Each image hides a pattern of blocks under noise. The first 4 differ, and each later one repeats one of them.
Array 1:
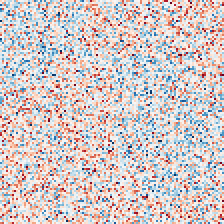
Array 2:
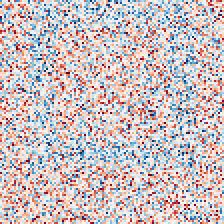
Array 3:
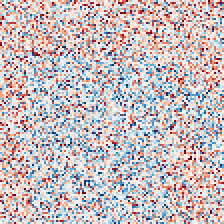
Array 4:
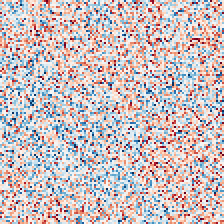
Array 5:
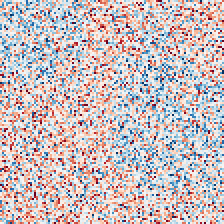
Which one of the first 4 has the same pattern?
1
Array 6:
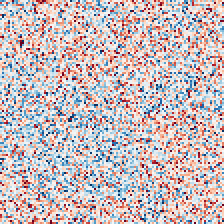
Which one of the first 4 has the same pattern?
4
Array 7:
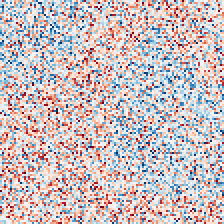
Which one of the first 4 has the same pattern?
1
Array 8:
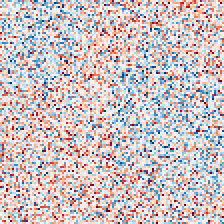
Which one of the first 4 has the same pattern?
1
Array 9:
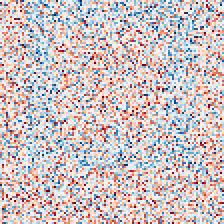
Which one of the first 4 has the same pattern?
2
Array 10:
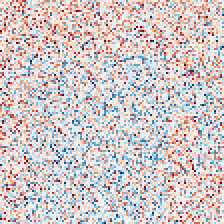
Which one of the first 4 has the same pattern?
3
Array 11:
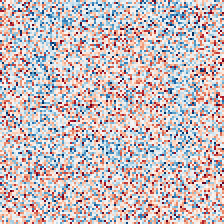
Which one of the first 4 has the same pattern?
2
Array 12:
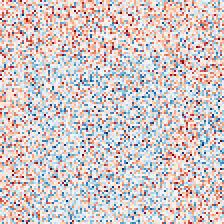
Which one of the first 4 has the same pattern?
3
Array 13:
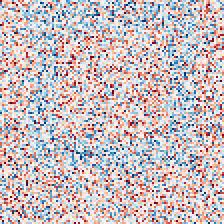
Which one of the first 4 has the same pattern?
2
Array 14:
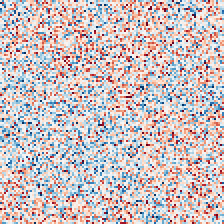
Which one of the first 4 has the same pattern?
4
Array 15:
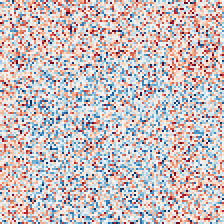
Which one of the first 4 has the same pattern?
3
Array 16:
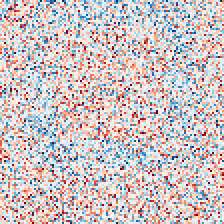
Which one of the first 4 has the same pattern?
2
